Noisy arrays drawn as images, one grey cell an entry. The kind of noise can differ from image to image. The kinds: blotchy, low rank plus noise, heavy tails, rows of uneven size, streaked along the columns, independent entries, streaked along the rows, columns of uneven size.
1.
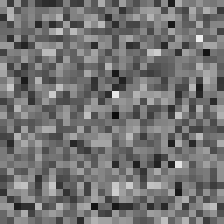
low rank plus noise
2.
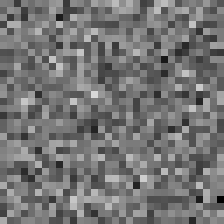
independent entries
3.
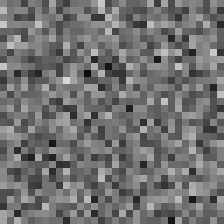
independent entries
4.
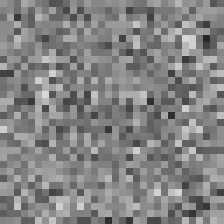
low rank plus noise
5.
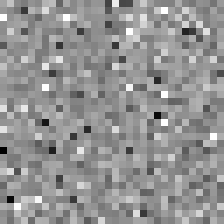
heavy tails
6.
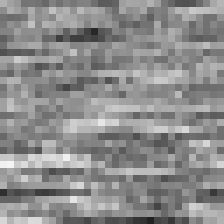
streaked along the rows
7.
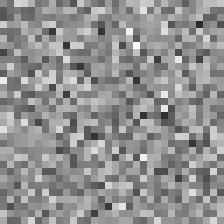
independent entries
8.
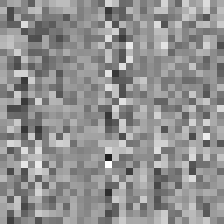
columns of uneven size
